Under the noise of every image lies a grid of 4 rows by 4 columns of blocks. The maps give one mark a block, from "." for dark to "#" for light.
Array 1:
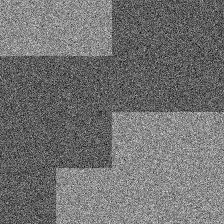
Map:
##..
....
..##
.###
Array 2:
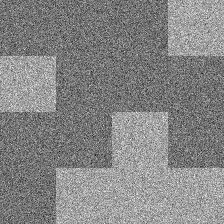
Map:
...#
#...
..#.
.###
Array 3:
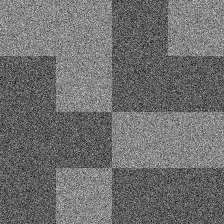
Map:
##.#
.#..
..##
.#..
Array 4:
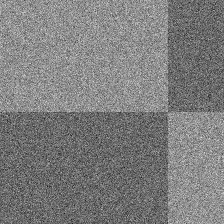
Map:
###.
###.
...#
...#
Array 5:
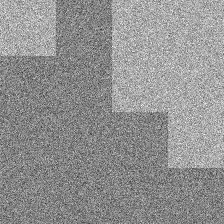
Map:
#.##
..##
...#
....
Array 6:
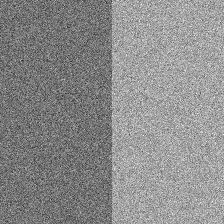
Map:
..##
..##
..##
..##
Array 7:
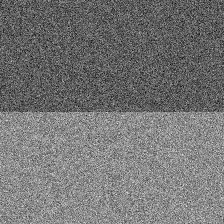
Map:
....
....
####
####
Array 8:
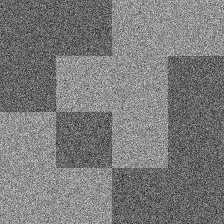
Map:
..##
.##.
#.#.
##..
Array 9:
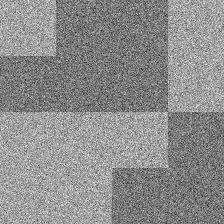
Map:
#..#
...#
###.
##..
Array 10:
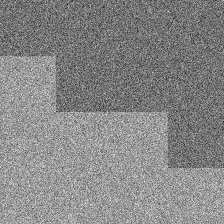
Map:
....
#...
###.
####
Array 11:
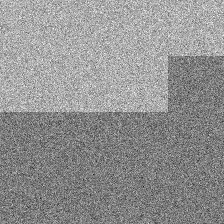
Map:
####
###.
....
....
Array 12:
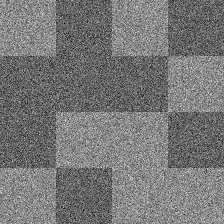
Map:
#.#.
...#
.##.
#.##
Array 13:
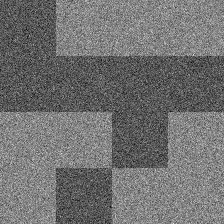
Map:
.###
....
##.#
#.##
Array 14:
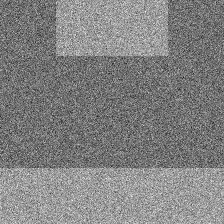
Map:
.##.
....
....
####
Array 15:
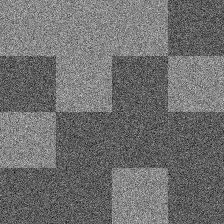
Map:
###.
.#.#
#...
..#.
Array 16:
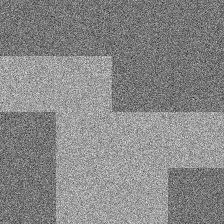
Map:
....
##..
.###
.##.
